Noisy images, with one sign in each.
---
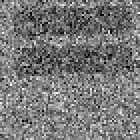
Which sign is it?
equals sign
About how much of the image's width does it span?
nearly all
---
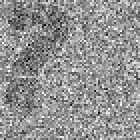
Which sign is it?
question mark
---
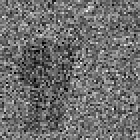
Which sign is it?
pilcrow
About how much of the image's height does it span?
two thirds
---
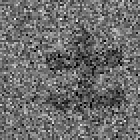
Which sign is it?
plus-minus sign
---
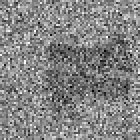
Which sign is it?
not-equal sign
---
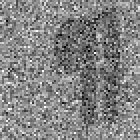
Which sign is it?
pilcrow
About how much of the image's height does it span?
nearly all
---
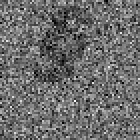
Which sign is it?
section sign
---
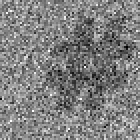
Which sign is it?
hash sign
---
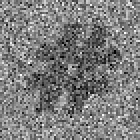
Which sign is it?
hash sign
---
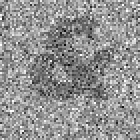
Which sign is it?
ampersand
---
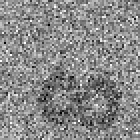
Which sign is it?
infinity sign
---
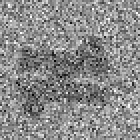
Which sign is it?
not-equal sign
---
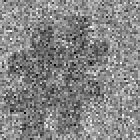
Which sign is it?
hash sign
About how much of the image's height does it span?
nearly all
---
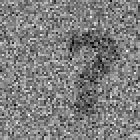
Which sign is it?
question mark
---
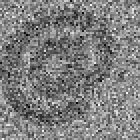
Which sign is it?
at sign
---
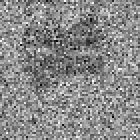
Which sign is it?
not-equal sign
